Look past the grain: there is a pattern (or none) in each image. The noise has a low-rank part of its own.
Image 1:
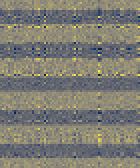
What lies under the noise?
horizontal stripes
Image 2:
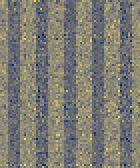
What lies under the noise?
vertical stripes
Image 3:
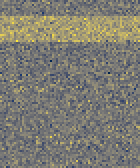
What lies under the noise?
one horizontal stripe
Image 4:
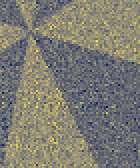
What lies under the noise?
spokes from one point
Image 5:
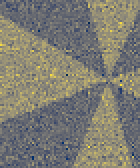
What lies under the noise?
spokes from one point
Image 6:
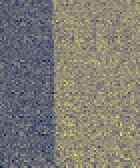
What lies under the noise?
a sharp edge
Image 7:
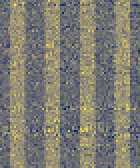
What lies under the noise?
vertical stripes
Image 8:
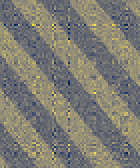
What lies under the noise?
diagonal stripes
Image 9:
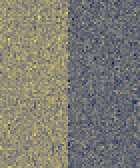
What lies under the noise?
a sharp edge
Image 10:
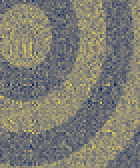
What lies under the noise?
rings round one point
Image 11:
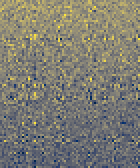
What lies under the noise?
a smooth slope
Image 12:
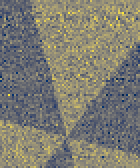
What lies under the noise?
spokes from one point
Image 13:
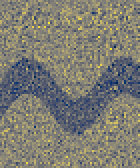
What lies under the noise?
a wavy band
